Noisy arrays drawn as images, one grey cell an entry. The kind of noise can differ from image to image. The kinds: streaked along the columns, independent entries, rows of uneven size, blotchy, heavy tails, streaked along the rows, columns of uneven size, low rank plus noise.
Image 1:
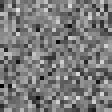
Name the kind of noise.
independent entries
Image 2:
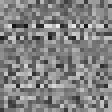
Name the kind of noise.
rows of uneven size
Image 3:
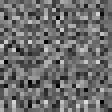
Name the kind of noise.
low rank plus noise
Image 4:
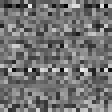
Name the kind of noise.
rows of uneven size
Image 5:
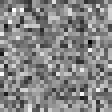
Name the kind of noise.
low rank plus noise
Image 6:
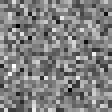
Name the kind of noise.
independent entries
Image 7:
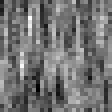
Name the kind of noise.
streaked along the columns
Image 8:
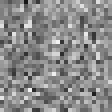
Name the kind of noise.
low rank plus noise
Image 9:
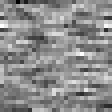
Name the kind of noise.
streaked along the rows
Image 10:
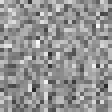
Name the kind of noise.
low rank plus noise
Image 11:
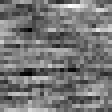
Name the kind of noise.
streaked along the rows
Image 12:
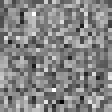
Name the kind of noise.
low rank plus noise
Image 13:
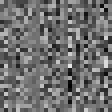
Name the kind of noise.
columns of uneven size
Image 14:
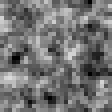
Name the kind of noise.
blotchy
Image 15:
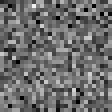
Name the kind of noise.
independent entries
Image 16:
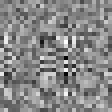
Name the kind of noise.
low rank plus noise
